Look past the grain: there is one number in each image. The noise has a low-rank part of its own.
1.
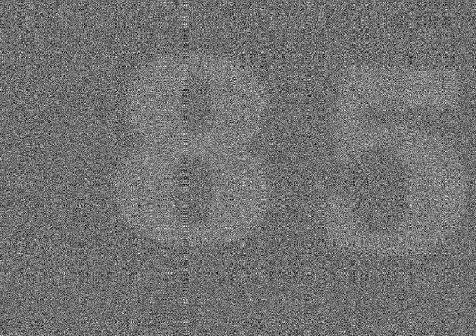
85
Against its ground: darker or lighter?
lighter
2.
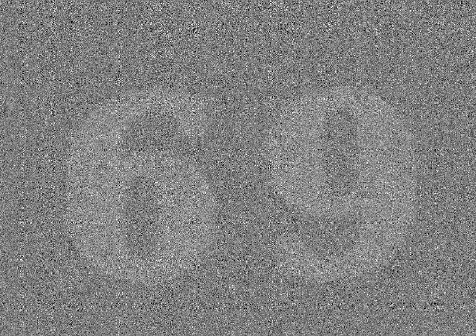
69
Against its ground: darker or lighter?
lighter
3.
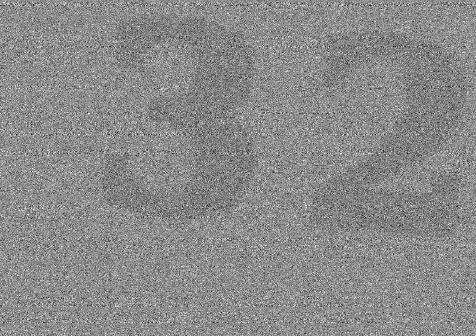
32
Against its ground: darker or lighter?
darker
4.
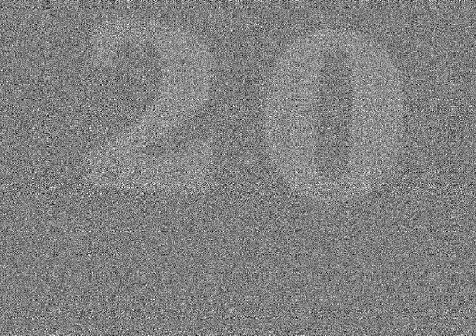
20
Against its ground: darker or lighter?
lighter
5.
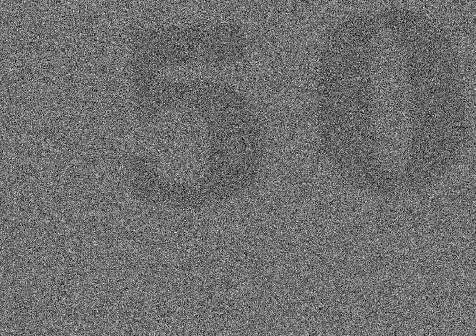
50
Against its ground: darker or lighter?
darker
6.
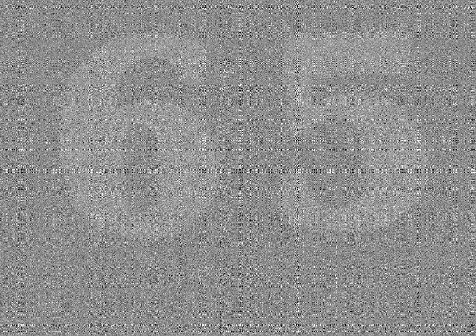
65
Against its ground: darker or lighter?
lighter
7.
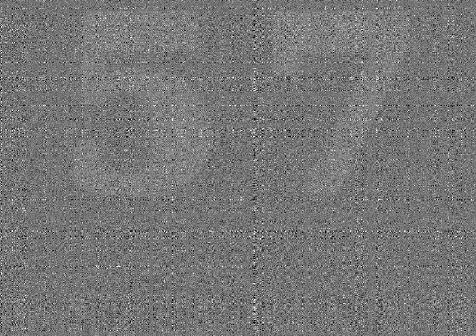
57
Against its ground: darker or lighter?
lighter
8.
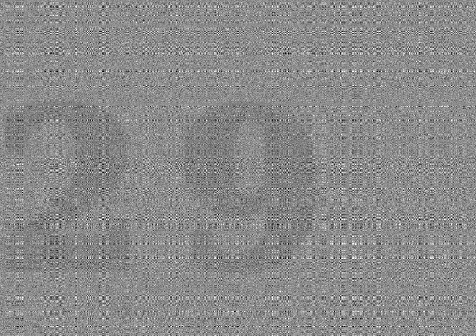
29
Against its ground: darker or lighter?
darker
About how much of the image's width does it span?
two thirds
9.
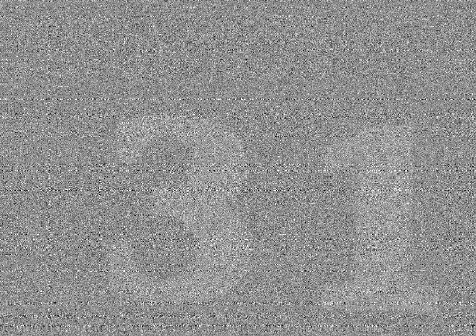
31
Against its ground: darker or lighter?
lighter
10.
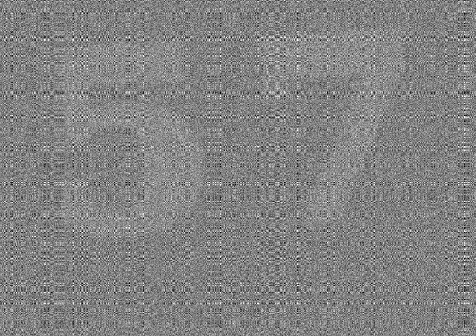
57
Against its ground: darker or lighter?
lighter
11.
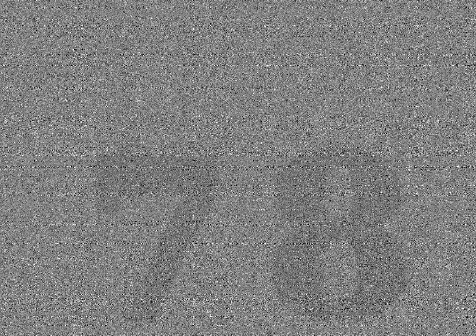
78
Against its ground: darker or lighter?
darker
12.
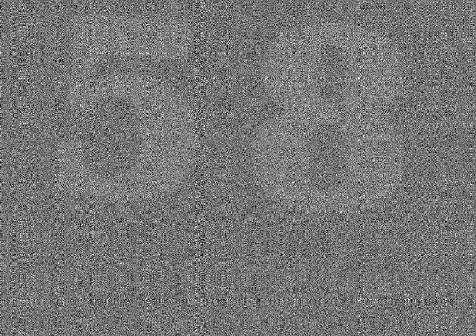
58
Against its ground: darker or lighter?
lighter
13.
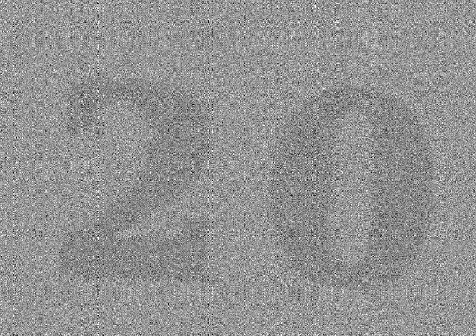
20
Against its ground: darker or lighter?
darker
